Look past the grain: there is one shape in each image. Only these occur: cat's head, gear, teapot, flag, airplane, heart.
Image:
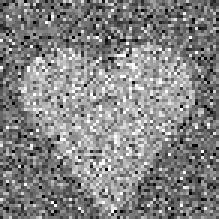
heart
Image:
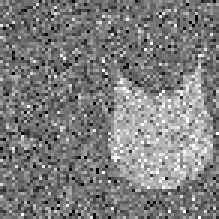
cat's head
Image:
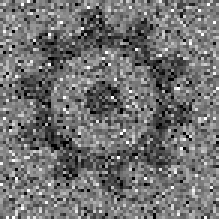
gear
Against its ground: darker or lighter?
darker
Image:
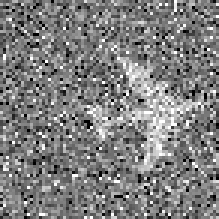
airplane
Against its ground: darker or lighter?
lighter
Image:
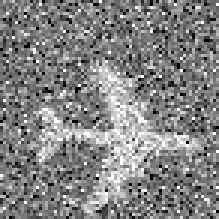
airplane
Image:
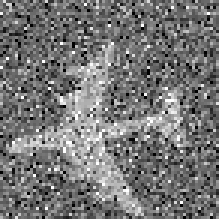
airplane
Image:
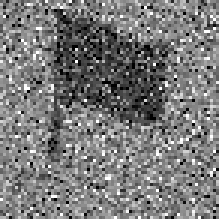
flag
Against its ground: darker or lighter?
darker
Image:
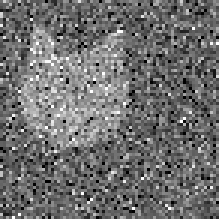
cat's head
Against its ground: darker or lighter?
lighter
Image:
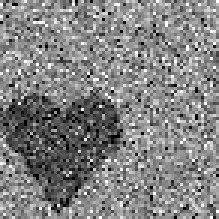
heart
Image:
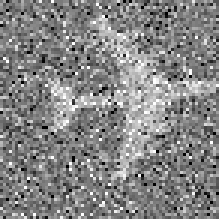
airplane
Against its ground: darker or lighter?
lighter
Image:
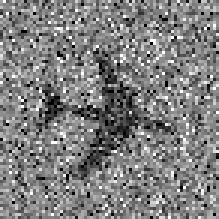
airplane
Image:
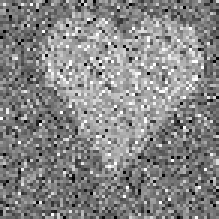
heart
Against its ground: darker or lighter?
lighter
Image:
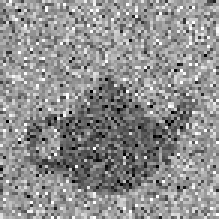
teapot
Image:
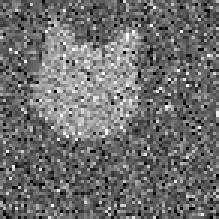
cat's head
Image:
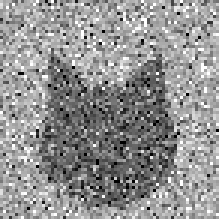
cat's head
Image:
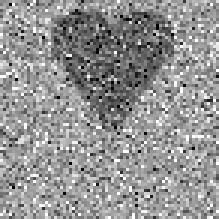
heart
